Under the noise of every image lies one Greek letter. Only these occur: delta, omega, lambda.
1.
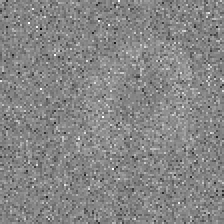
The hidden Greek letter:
omega
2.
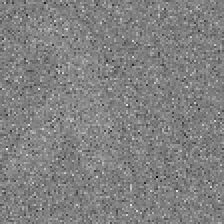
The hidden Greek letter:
lambda
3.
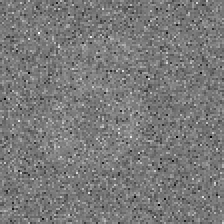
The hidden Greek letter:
delta
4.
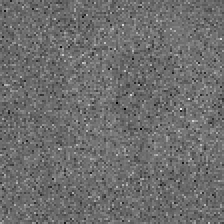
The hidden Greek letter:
omega
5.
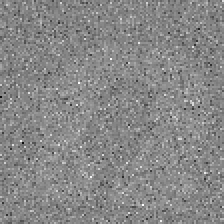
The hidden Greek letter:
omega
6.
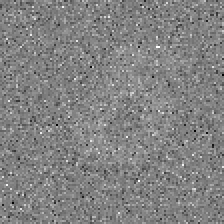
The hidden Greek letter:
delta
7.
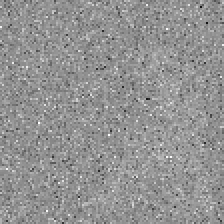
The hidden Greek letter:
lambda
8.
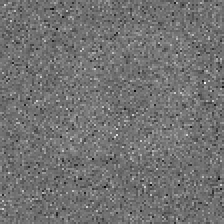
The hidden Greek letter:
omega
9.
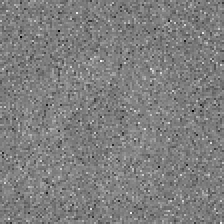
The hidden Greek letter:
omega
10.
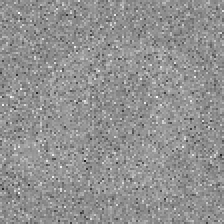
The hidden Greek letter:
omega
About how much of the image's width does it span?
nearly all
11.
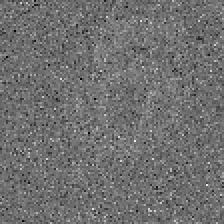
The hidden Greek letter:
delta
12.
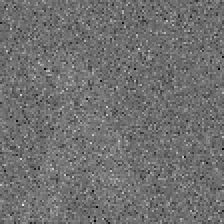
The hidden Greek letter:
lambda
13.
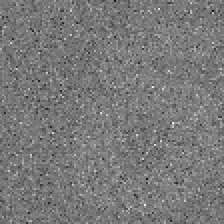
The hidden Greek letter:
delta
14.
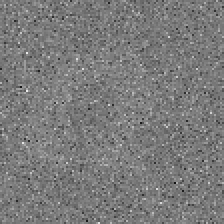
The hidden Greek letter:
omega
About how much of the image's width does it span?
two thirds
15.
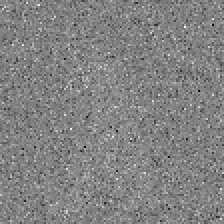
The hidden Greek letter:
lambda
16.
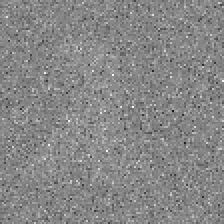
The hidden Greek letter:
lambda
